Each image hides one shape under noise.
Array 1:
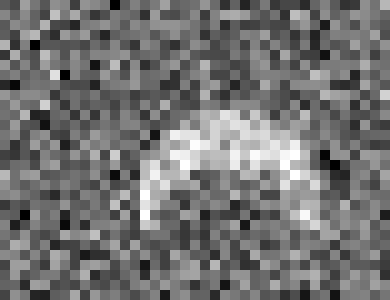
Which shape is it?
crescent
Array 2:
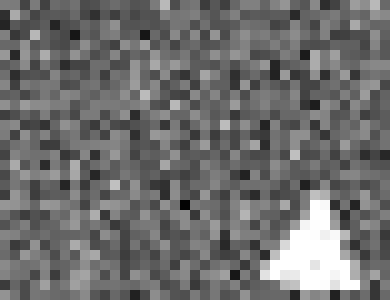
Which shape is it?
triangle
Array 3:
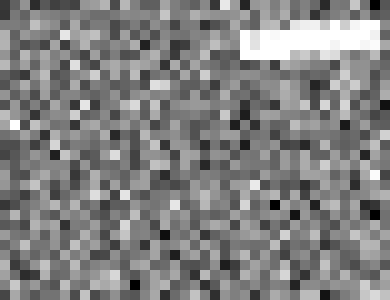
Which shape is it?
bar
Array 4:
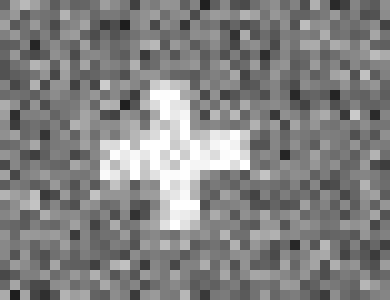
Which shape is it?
cross
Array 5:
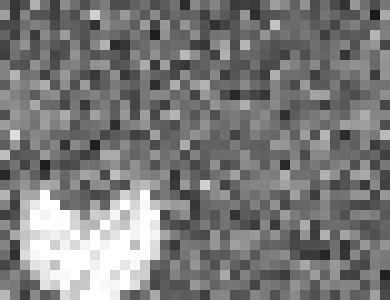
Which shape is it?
disc with a wedge cut out
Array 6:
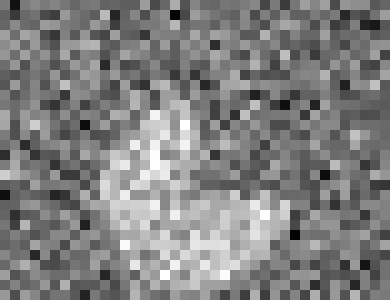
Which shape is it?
disc with a wedge cut out
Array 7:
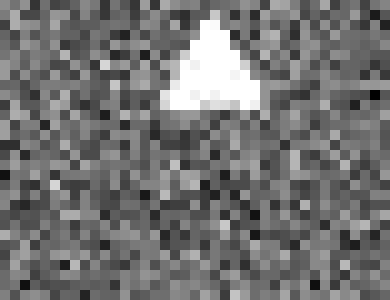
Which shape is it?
triangle
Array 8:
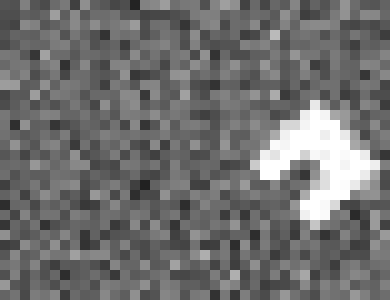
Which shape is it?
square with a notch
